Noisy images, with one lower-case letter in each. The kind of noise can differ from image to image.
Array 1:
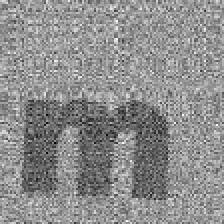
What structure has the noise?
low rank plus noise
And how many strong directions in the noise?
two
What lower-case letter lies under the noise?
m
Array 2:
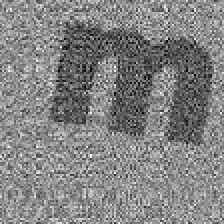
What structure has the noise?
low rank plus noise
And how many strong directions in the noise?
two
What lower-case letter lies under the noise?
m
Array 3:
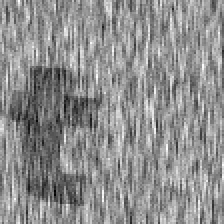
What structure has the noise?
streaked along the columns
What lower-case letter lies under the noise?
t
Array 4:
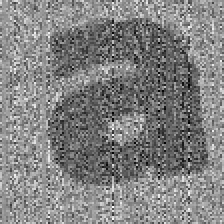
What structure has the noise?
columns of uneven size
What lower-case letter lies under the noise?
a
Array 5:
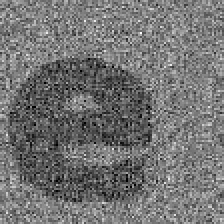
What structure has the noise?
low rank plus noise
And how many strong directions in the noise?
three or four
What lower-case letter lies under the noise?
e
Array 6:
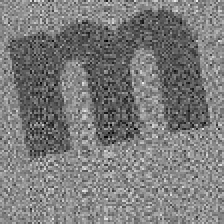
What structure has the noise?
low rank plus noise
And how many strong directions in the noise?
two
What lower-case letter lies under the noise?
m
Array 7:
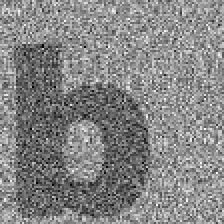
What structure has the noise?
low rank plus noise
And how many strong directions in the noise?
five to eight
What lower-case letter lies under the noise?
b
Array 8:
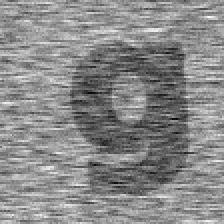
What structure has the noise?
streaked along the rows
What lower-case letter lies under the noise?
g
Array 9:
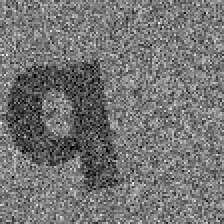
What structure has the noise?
independent entries
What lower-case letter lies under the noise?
q
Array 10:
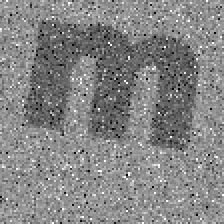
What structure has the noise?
heavy tails
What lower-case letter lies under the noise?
m
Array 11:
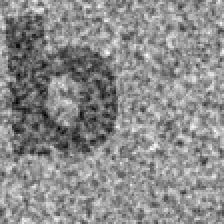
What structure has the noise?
blotchy
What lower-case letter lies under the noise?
b
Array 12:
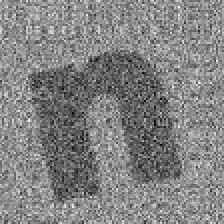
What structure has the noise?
low rank plus noise
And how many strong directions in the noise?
three or four
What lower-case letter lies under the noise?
n
